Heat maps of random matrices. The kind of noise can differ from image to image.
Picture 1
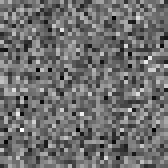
independent entries
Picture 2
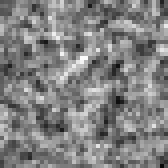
blotchy
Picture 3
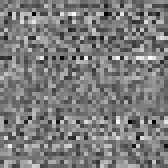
rows of uneven size
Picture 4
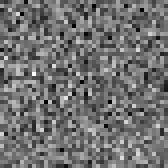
independent entries
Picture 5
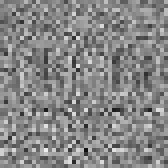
low rank plus noise
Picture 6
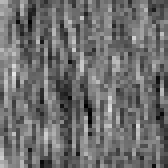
streaked along the columns
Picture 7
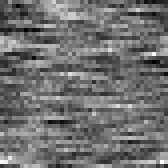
streaked along the rows
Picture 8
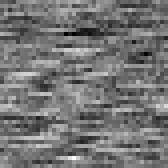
streaked along the rows
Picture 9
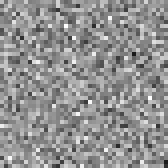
independent entries
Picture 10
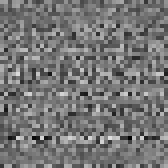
rows of uneven size
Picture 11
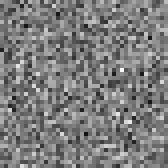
independent entries
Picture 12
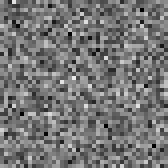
independent entries
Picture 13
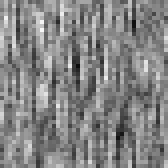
streaked along the columns
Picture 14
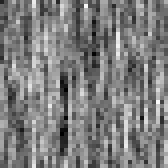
streaked along the columns
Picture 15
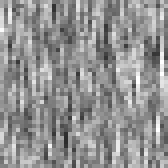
streaked along the columns
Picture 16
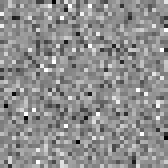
heavy tails
